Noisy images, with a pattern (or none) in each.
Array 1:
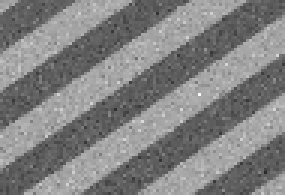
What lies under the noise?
diagonal stripes
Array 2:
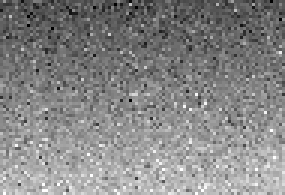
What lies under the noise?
a smooth slope
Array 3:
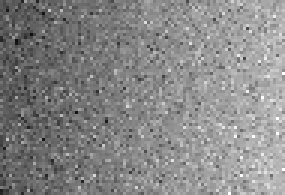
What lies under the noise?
a smooth slope
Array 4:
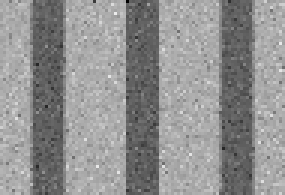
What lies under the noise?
vertical stripes
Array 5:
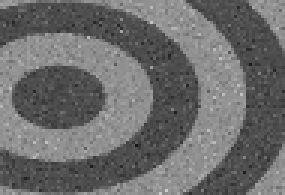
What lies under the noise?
rings round one point
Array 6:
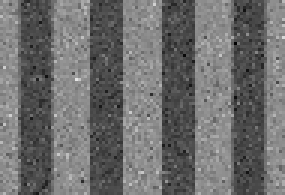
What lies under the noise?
vertical stripes
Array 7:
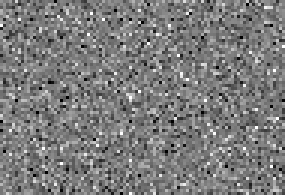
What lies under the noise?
only noise
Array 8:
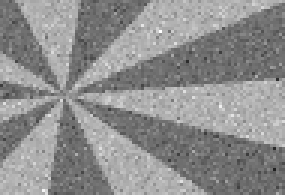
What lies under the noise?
spokes from one point
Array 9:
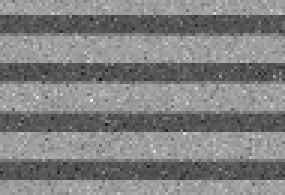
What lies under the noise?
horizontal stripes
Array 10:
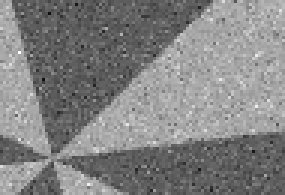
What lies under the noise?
spokes from one point
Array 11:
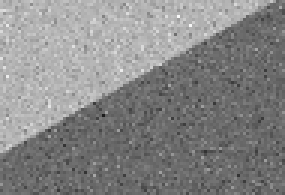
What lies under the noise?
a sharp edge
